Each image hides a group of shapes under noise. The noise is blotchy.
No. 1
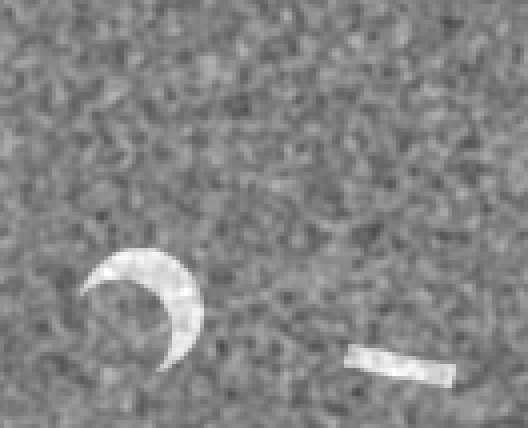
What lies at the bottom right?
bar
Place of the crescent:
bottom left
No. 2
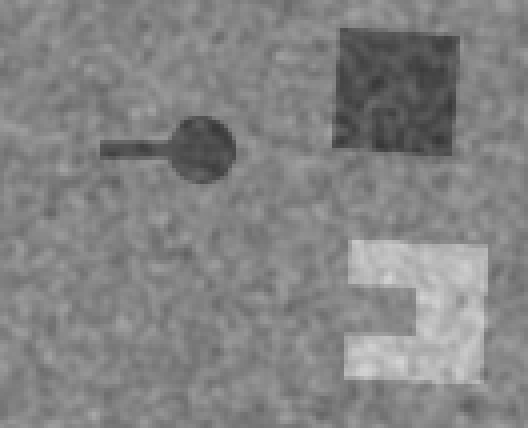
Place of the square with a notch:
bottom right
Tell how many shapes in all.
3
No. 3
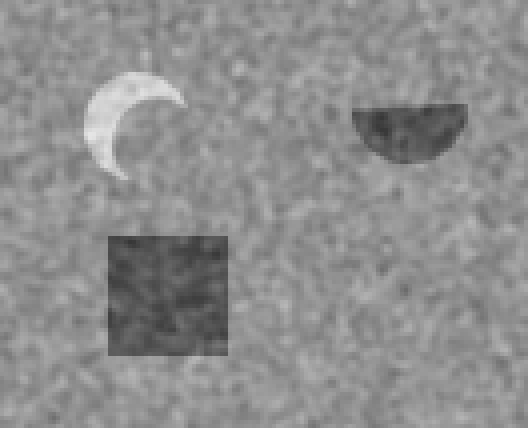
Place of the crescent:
top left
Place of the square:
bottom left
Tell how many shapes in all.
3
